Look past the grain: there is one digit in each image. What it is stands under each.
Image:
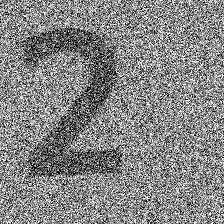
2
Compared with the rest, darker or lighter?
darker
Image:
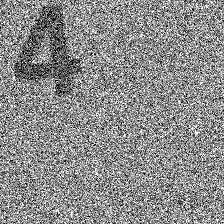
4
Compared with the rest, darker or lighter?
darker
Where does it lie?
top left
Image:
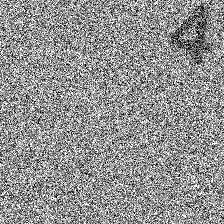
4
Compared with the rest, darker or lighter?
darker
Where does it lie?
top right
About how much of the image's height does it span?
a quarter
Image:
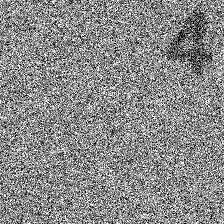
4
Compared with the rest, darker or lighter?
darker
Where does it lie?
top right
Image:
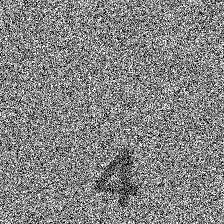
4
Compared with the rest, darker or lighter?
darker
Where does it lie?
bottom middle
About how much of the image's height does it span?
a quarter
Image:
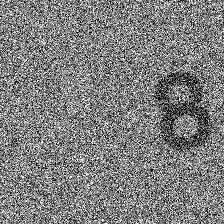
8
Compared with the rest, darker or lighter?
darker
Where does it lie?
middle right
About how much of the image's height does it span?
a third
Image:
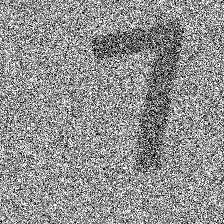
7
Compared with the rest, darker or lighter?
darker
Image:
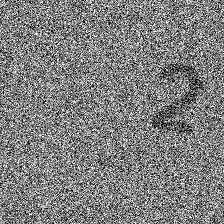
2
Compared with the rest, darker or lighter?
darker
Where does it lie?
middle right
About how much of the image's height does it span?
a third
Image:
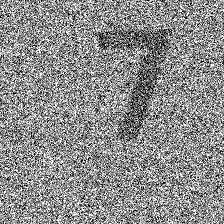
7
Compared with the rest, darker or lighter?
darker
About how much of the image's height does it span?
half
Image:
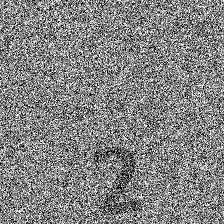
2
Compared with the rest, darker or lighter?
darker
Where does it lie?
bottom middle
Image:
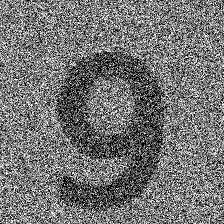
9
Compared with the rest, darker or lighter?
darker
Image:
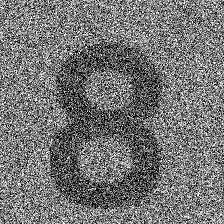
8
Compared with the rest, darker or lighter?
darker
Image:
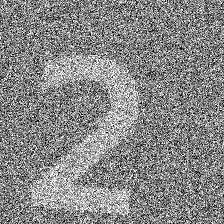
2
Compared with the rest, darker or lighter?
lighter
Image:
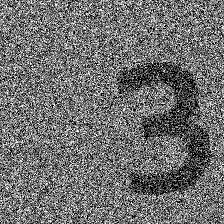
3
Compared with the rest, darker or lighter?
darker
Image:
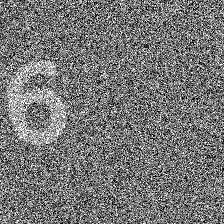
6
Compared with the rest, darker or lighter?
lighter
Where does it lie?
middle left
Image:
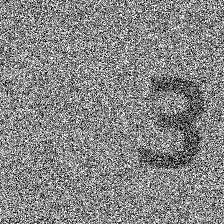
3
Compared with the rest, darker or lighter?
darker
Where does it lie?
middle right
